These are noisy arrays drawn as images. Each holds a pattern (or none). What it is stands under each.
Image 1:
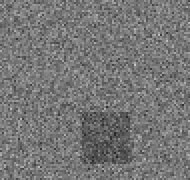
one block
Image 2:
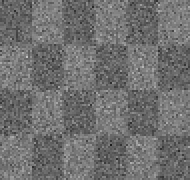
a checkerboard
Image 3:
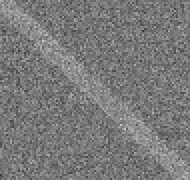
a diagonal band
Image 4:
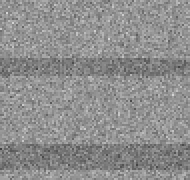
bands of rows
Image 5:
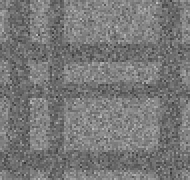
bands of rows crossing bands of columns
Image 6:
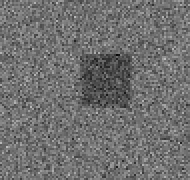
one block
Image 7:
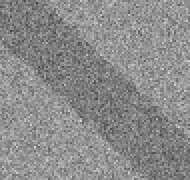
a diagonal band
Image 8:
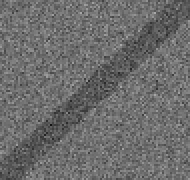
a diagonal band
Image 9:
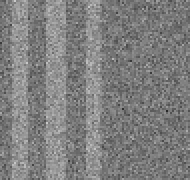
bands of columns
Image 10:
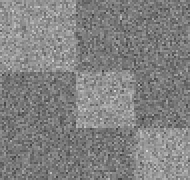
blocks along the diagonal
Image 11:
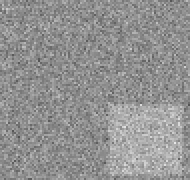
one block
